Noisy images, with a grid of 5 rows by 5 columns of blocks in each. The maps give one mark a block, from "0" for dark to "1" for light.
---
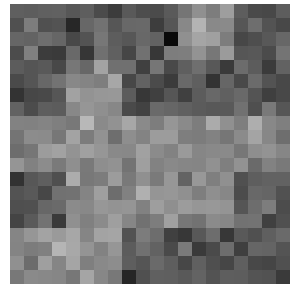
0 0 0 1 0
0 1 0 0 0
1 1 1 1 1
0 1 1 1 0
1 1 0 0 0
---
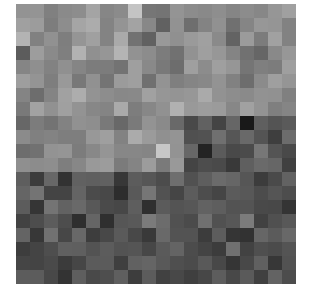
1 1 1 1 1
1 1 1 1 1
1 1 1 0 0
0 0 0 0 0
0 0 0 0 0
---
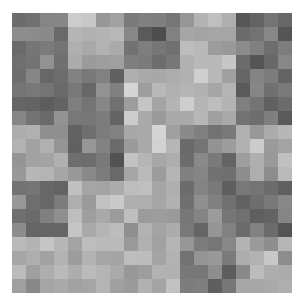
0 1 0 1 0
0 0 1 1 0
1 0 1 0 1
0 1 1 0 0
1 1 1 0 1
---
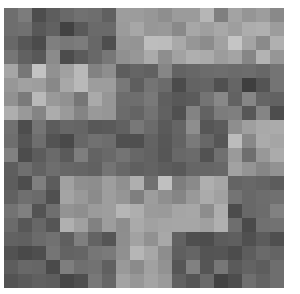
0 0 1 1 1
1 1 0 0 0
0 0 0 0 1
0 1 1 1 0
0 0 1 0 0
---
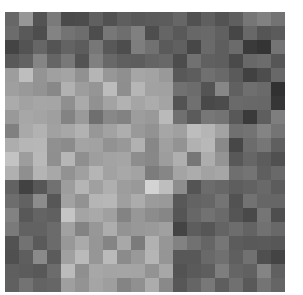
0 0 0 0 0
1 1 1 0 0
1 1 1 1 0
0 1 1 0 0
0 1 1 0 0
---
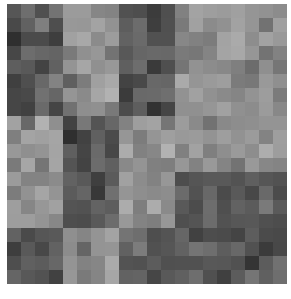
0 1 0 1 1
0 1 0 1 1
1 0 1 1 1
1 0 1 0 0
0 1 0 0 0
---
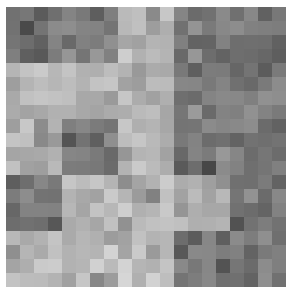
0 0 1 0 0
1 1 1 0 0
1 0 1 0 0
0 1 1 1 0
1 1 1 0 0
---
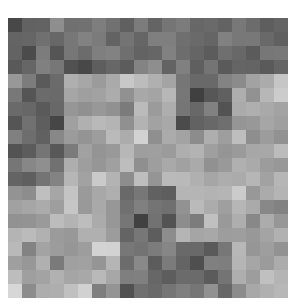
0 0 0 0 0
0 1 1 0 1
0 1 1 1 1
1 1 0 1 1
1 1 0 0 1
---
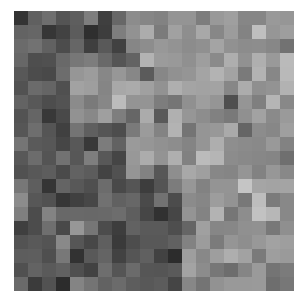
0 0 1 1 1
0 1 1 1 1
0 0 1 1 1
0 0 0 1 1
0 0 0 1 1
